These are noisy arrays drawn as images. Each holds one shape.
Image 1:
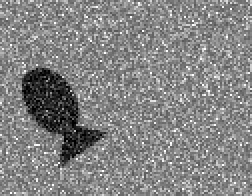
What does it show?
dark fish
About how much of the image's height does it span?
half
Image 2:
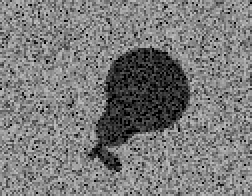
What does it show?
dark pear
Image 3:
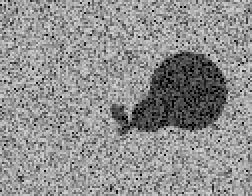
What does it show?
dark pear
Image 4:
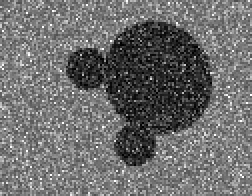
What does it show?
dark bear's head
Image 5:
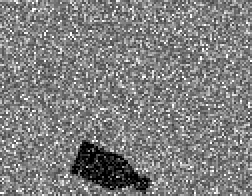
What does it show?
dark bottle, bottom middle
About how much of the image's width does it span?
a third
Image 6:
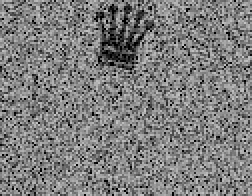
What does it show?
dark chess queen, top middle
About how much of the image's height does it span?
a third
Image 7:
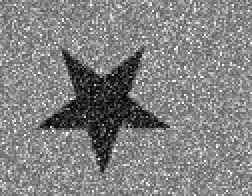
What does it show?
dark star
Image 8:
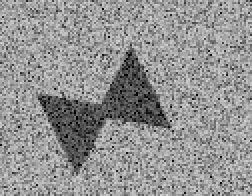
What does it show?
dark bow tie
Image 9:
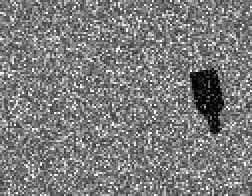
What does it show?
dark bottle, middle right
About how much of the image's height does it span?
a third
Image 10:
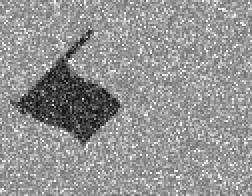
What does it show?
dark flag
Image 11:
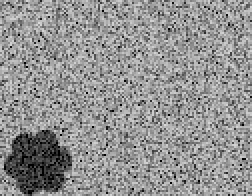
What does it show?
dark flower, bottom left
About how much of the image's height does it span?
a third
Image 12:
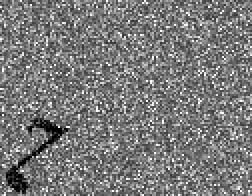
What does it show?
dark musical note, bottom left
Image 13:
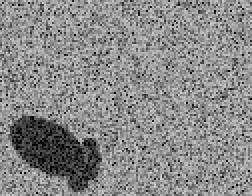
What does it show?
dark footprint, bottom left
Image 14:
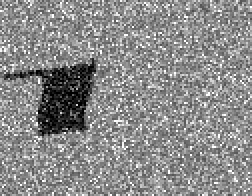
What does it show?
dark flag, middle left
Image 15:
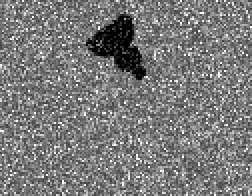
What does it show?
dark chess pawn, top middle
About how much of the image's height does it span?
a third
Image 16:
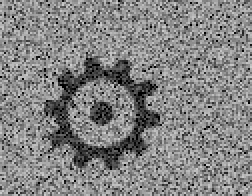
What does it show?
dark gear
